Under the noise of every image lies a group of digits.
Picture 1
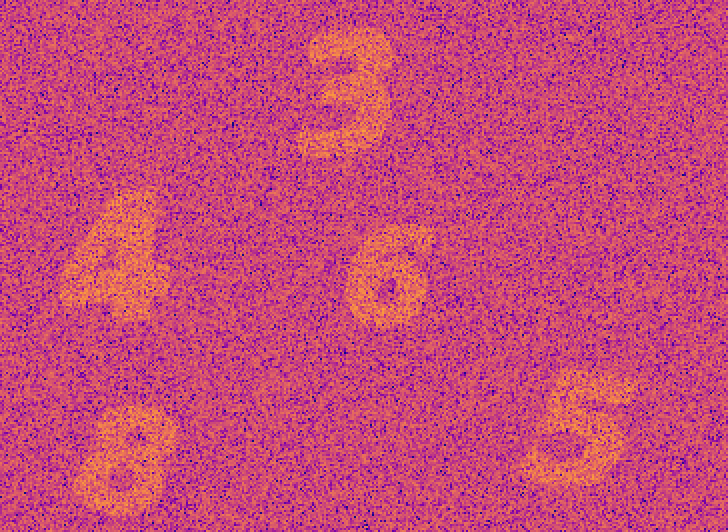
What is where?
top middle: 3; middle left: 4; centre: 6; bottom left: 8; bottom right: 5
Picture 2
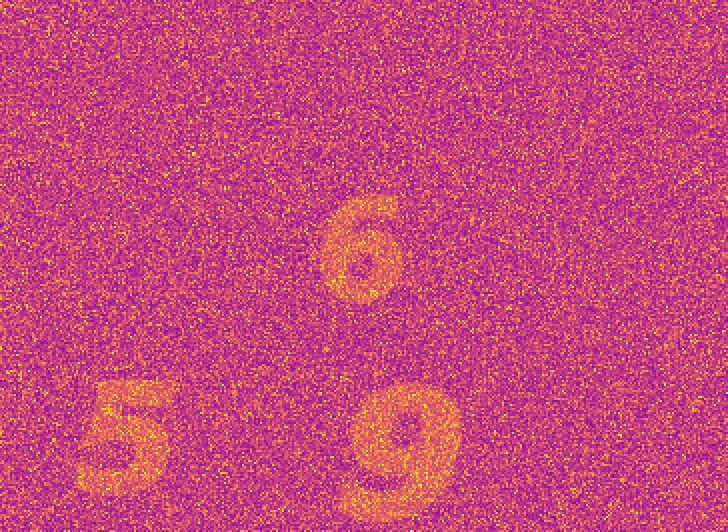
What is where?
centre: 6; bottom left: 5; bottom middle: 9
